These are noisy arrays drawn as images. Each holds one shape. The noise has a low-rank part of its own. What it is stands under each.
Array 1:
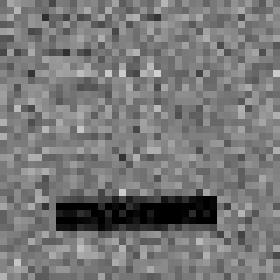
bar
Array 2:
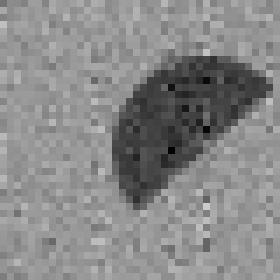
half disc
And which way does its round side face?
up and left
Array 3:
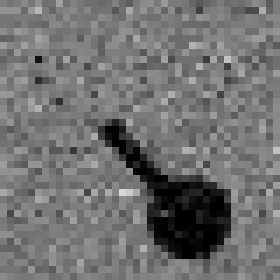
lollipop
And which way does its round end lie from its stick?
down and right
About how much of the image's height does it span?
half
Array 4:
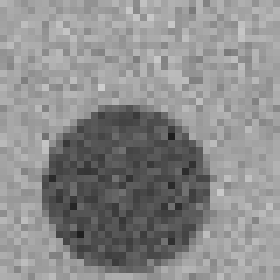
disc
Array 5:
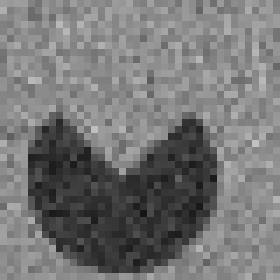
disc with a wedge cut out
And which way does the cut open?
up
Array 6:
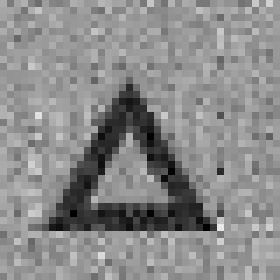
triangle frame
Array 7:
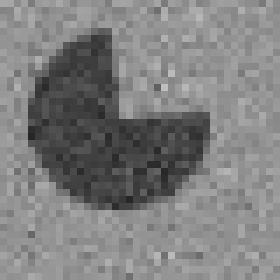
disc with a wedge cut out
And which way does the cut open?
up and right
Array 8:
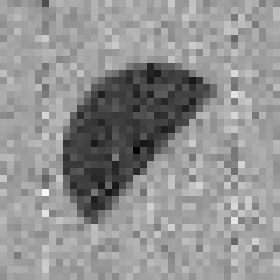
half disc
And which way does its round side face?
up and left
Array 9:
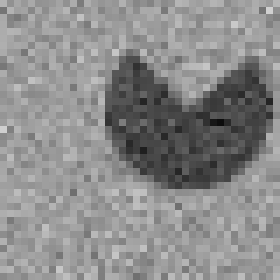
disc with a wedge cut out
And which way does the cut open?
up
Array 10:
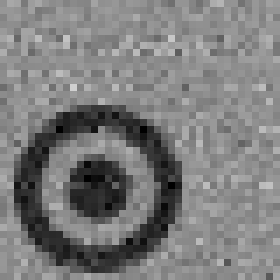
bullseye
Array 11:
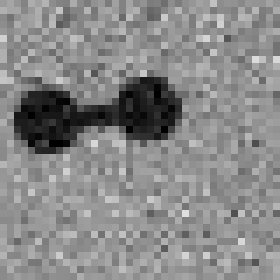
dumbbell
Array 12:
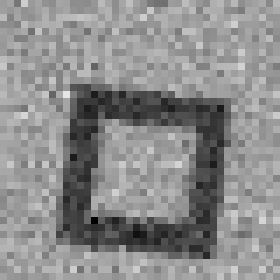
square frame
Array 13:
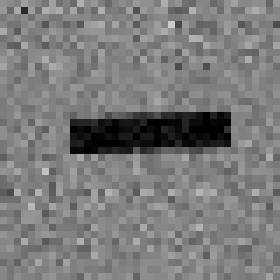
bar
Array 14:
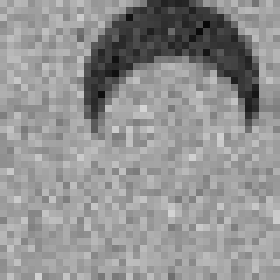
crescent
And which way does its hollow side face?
down
